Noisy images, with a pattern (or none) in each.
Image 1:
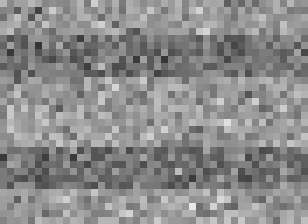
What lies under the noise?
horizontal stripes
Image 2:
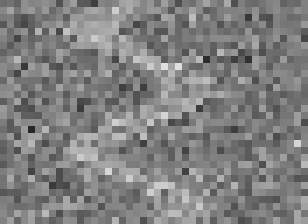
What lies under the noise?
a wavy band
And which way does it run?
top to bottom
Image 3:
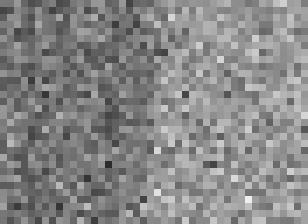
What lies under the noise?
a sharp edge
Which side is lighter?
right
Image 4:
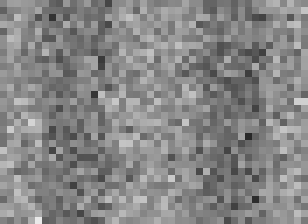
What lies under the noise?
vertical stripes
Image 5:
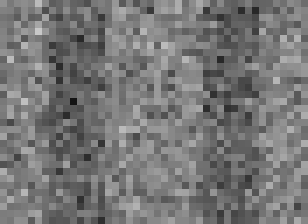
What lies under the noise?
vertical stripes
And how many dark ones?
2
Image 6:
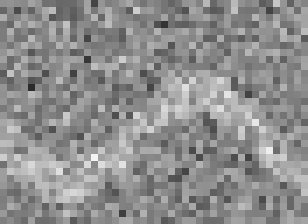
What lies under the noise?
a wavy band
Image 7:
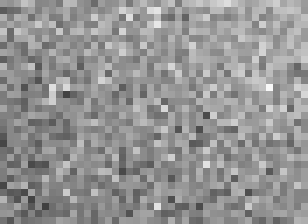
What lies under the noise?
a smooth slope
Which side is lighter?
top right
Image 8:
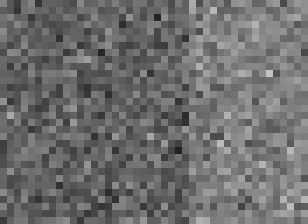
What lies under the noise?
a sharp edge
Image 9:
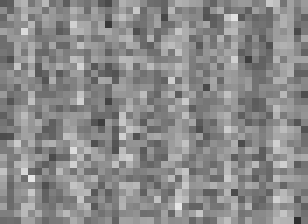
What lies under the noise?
vertical stripes
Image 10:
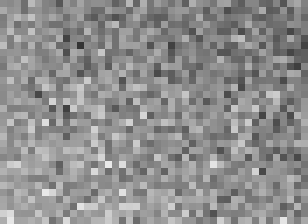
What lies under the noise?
a smooth slope
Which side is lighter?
bottom left
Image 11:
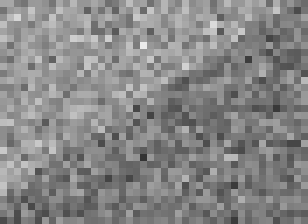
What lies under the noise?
a sharp edge
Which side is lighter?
top left
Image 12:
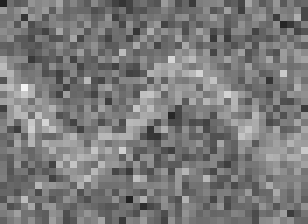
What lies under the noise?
a wavy band
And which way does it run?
left to right
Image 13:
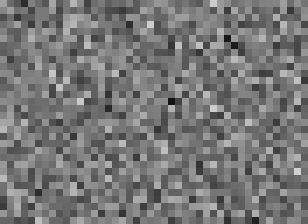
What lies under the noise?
only noise
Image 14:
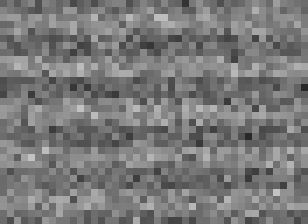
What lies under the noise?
horizontal stripes
